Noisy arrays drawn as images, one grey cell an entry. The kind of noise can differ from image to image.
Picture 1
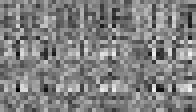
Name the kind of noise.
low rank plus noise
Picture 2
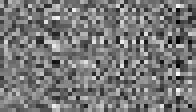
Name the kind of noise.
low rank plus noise
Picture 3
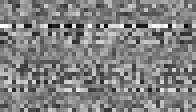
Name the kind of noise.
rows of uneven size
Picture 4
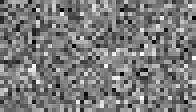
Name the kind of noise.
independent entries
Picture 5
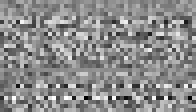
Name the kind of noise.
rows of uneven size
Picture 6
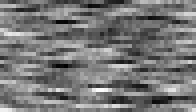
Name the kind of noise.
streaked along the rows
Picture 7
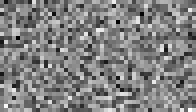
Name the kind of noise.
independent entries
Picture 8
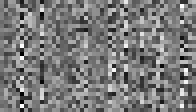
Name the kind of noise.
columns of uneven size
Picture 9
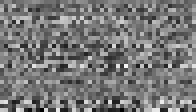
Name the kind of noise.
rows of uneven size
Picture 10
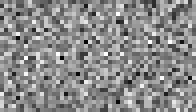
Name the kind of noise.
low rank plus noise
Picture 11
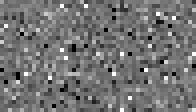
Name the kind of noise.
heavy tails
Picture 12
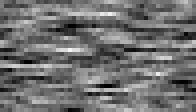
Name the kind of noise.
streaked along the rows
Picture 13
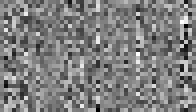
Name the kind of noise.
columns of uneven size
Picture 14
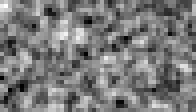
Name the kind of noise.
blotchy
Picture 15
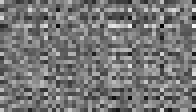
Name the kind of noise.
low rank plus noise
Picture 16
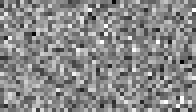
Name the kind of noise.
independent entries
